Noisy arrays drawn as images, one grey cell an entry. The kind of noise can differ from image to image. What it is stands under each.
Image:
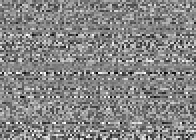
rows of uneven size
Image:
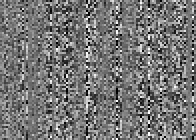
columns of uneven size
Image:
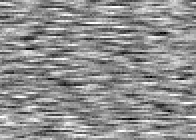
streaked along the rows
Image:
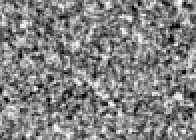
blotchy
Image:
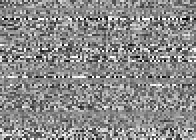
rows of uneven size
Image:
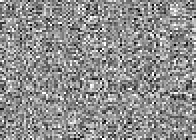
low rank plus noise
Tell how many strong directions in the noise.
five to eight
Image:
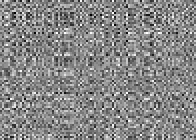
low rank plus noise
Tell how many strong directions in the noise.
two
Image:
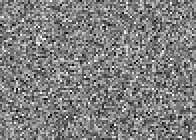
independent entries
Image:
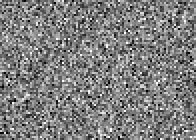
independent entries
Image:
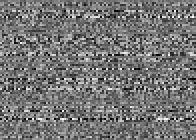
rows of uneven size
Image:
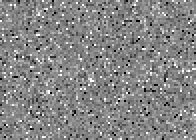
heavy tails
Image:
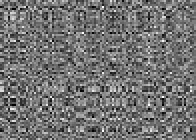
low rank plus noise
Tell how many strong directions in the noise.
two
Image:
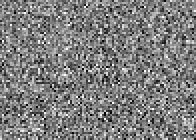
low rank plus noise
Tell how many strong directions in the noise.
five to eight
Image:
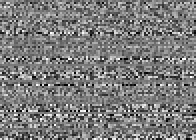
rows of uneven size
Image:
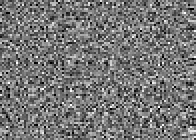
low rank plus noise
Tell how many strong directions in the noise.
five to eight
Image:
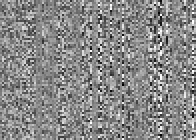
columns of uneven size
